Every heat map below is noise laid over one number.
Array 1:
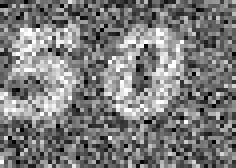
50
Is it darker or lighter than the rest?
lighter
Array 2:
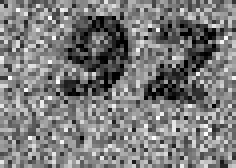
92
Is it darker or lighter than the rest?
darker
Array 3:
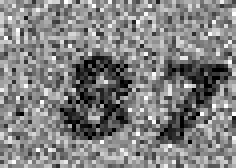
87
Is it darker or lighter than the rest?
darker
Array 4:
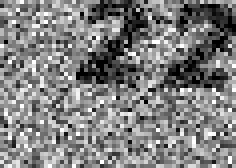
22
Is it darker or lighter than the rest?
darker
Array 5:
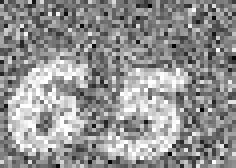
65
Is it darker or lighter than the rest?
lighter
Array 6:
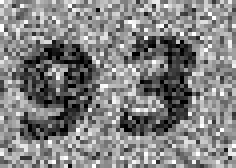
93
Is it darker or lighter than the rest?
darker
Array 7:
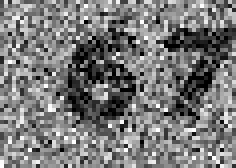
67
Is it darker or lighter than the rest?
darker
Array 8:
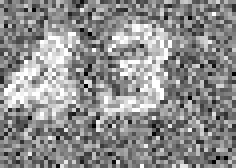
43
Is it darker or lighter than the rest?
lighter
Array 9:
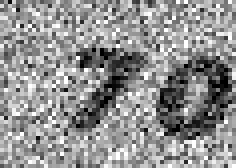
70
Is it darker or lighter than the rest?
darker
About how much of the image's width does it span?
two thirds
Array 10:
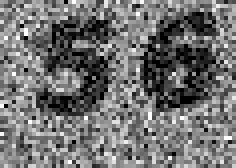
56
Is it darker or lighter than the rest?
darker
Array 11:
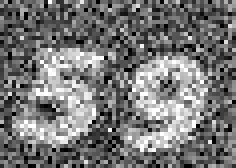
59
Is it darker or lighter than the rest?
lighter
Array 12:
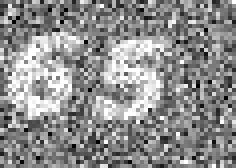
65
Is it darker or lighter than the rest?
lighter
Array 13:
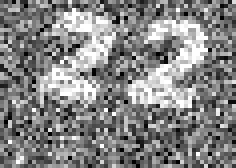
22
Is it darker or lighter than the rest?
lighter
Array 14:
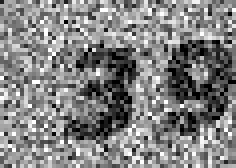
39
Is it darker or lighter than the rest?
darker
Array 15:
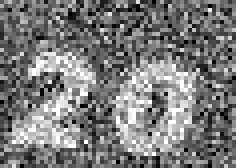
20
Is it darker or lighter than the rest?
lighter
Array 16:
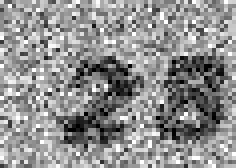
28
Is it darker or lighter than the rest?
darker
